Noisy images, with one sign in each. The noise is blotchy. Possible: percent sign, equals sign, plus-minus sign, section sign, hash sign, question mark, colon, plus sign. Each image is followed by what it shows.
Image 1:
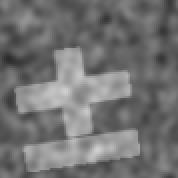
plus-minus sign
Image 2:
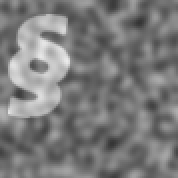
section sign
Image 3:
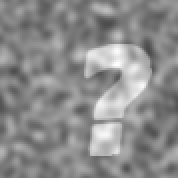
question mark
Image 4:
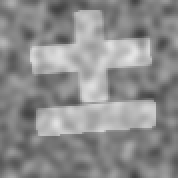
plus-minus sign
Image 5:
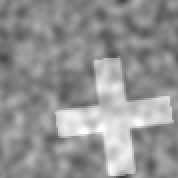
plus sign
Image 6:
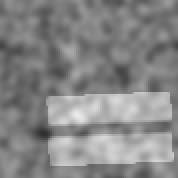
equals sign
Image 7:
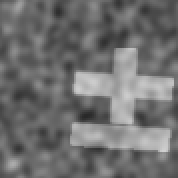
plus-minus sign
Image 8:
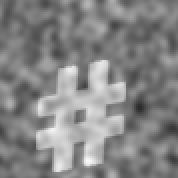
hash sign
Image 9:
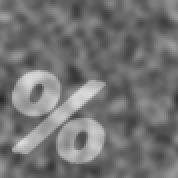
percent sign
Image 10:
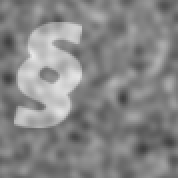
section sign
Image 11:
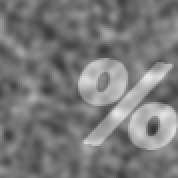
percent sign
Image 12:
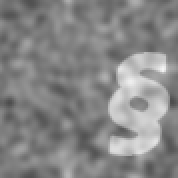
section sign
